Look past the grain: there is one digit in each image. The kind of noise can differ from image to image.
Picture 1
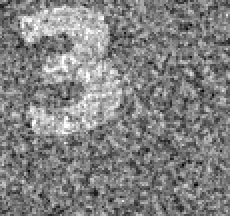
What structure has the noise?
blotchy
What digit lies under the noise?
3
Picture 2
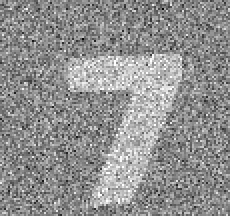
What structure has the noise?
independent entries
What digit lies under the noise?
7
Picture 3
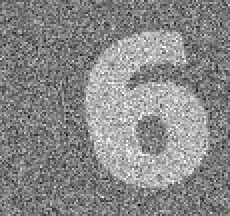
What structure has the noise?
independent entries
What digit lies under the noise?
6
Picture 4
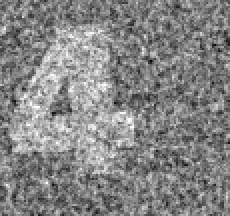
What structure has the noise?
blotchy
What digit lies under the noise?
4
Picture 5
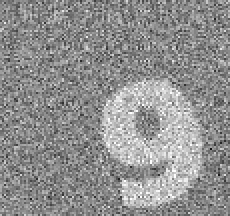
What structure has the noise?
low rank plus noise
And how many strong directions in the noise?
two
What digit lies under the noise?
9
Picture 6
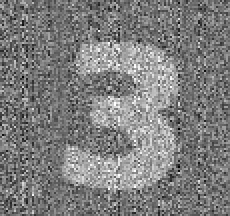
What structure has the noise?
columns of uneven size
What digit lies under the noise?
3
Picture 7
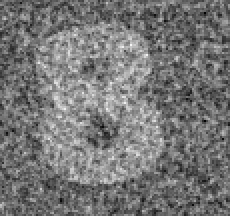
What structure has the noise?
blotchy
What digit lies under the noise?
8
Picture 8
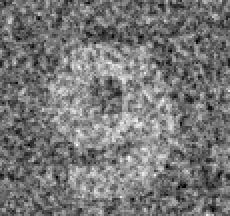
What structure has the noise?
blotchy
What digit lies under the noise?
9
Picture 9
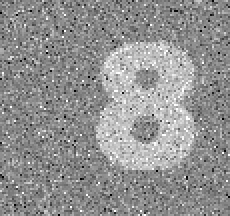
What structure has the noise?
heavy tails
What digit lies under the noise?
8
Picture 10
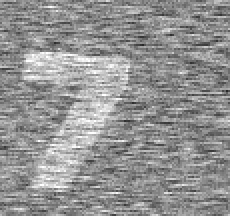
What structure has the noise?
streaked along the rows
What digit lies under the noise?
7
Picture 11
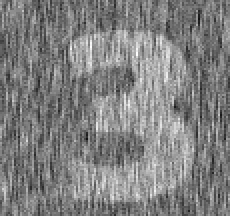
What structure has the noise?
streaked along the columns
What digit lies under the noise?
3
